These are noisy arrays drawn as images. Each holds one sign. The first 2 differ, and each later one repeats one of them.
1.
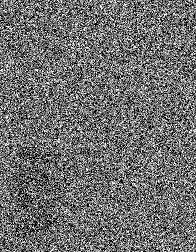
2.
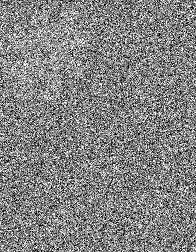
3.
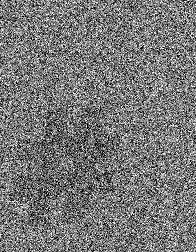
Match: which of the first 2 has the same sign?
2
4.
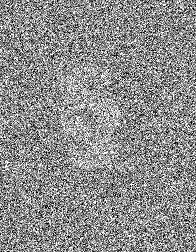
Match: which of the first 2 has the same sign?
1
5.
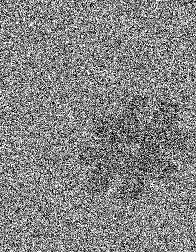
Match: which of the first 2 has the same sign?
2
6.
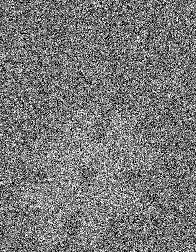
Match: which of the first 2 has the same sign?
2
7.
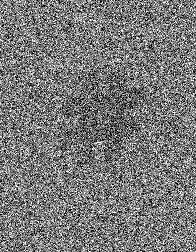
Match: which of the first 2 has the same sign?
2
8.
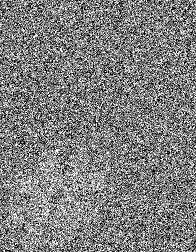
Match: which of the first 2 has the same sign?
2
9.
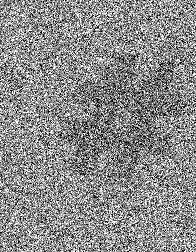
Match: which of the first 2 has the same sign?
2
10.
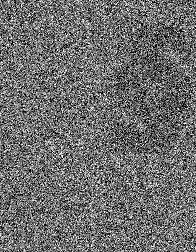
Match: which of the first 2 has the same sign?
1
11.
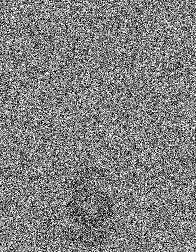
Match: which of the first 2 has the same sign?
1
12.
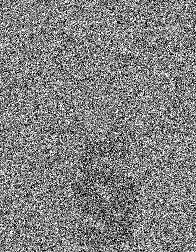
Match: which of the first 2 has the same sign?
1
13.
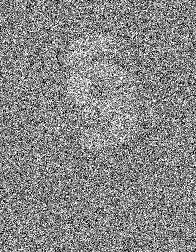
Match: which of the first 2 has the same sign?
1
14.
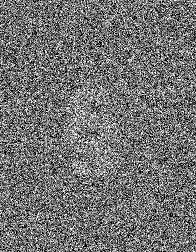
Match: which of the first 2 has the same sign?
1
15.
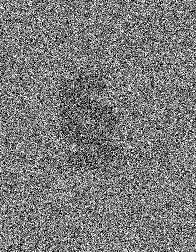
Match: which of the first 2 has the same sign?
1
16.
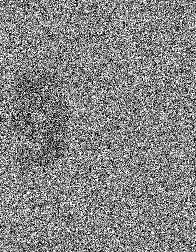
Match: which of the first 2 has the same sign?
1
